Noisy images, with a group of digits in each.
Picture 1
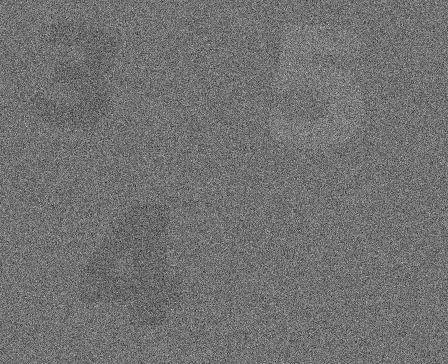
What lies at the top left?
3
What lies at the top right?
5
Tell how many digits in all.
3
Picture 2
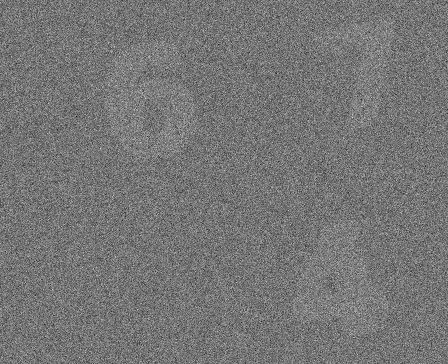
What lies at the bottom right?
4
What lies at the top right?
7
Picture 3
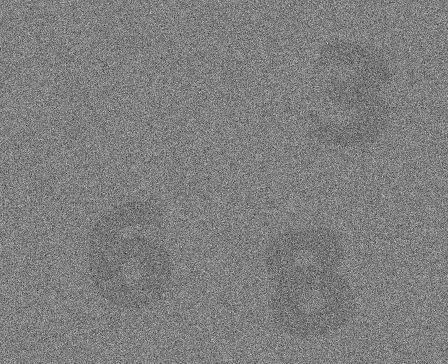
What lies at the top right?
3
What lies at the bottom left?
6
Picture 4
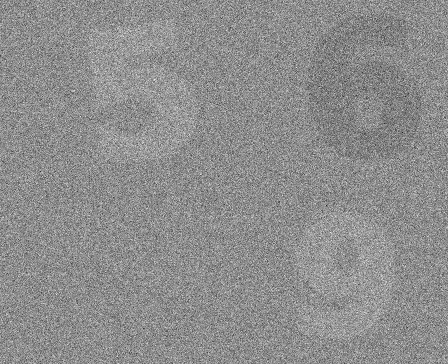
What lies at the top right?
6
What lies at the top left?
5
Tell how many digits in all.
3
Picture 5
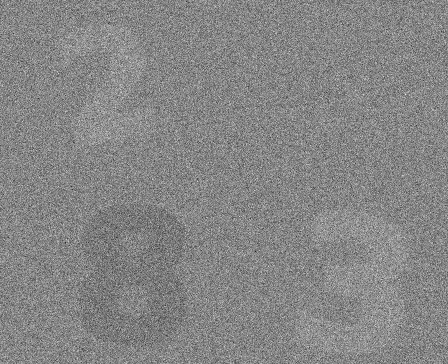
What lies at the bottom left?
8
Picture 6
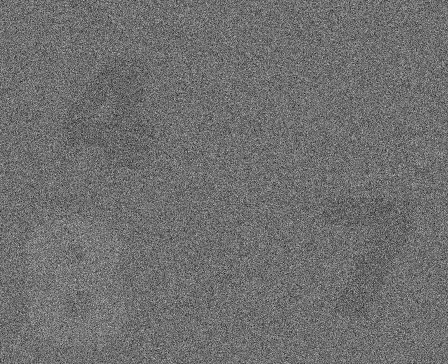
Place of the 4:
top left
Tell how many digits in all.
3
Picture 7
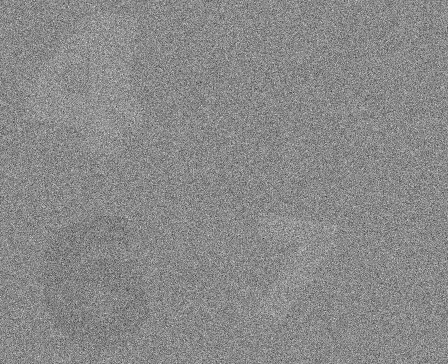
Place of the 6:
bottom left
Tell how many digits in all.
3
